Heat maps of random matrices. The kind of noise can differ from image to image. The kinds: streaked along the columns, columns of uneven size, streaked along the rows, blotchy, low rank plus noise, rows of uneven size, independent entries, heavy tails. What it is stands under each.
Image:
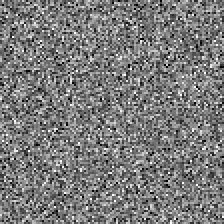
independent entries
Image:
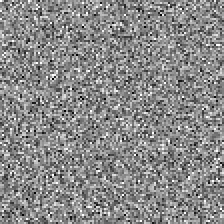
independent entries
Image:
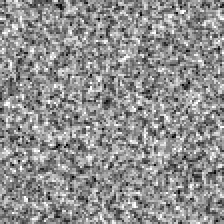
blotchy
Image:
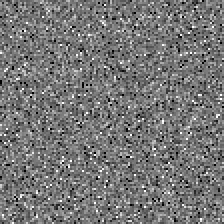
heavy tails
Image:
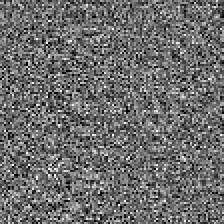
low rank plus noise
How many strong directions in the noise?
five to eight
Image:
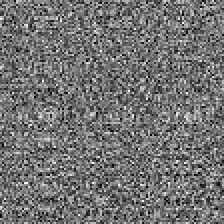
low rank plus noise
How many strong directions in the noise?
three or four
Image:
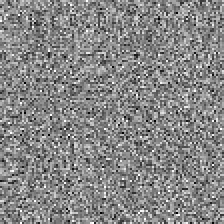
low rank plus noise
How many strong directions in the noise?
five to eight
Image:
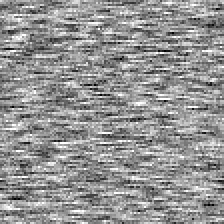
streaked along the rows
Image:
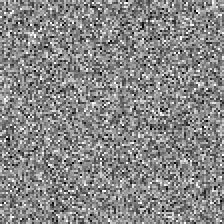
independent entries
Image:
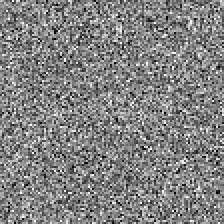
independent entries
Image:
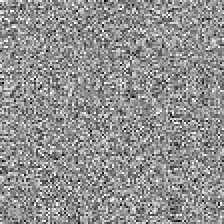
low rank plus noise
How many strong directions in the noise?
five to eight
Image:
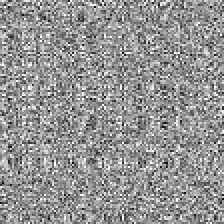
low rank plus noise
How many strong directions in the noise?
one
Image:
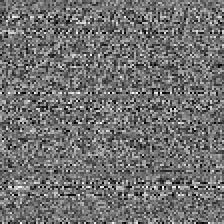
rows of uneven size
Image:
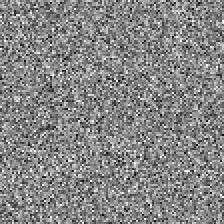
independent entries
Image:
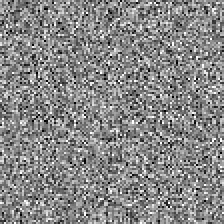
low rank plus noise
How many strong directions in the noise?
one
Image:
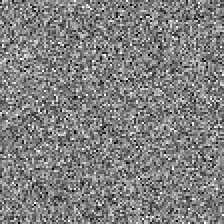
independent entries
